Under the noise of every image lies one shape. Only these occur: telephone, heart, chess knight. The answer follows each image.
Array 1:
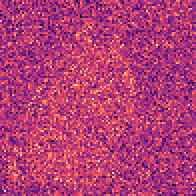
chess knight
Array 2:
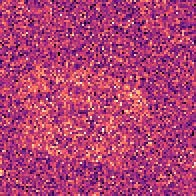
telephone
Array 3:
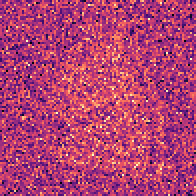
chess knight
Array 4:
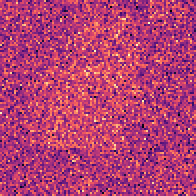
chess knight
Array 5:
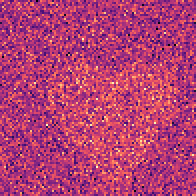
heart
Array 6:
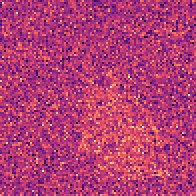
chess knight
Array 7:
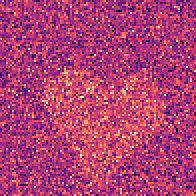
heart
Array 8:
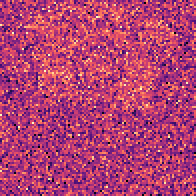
telephone
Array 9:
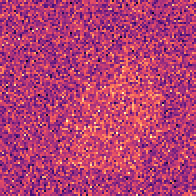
chess knight
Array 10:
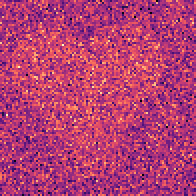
heart
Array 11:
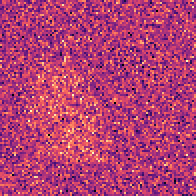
chess knight
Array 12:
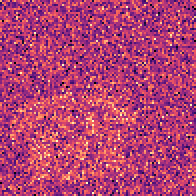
telephone
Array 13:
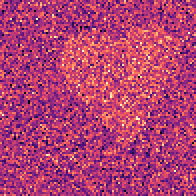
heart
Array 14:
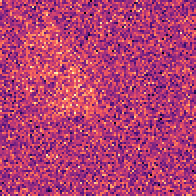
chess knight
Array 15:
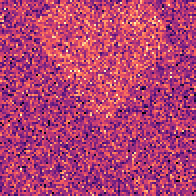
heart
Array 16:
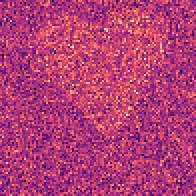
heart
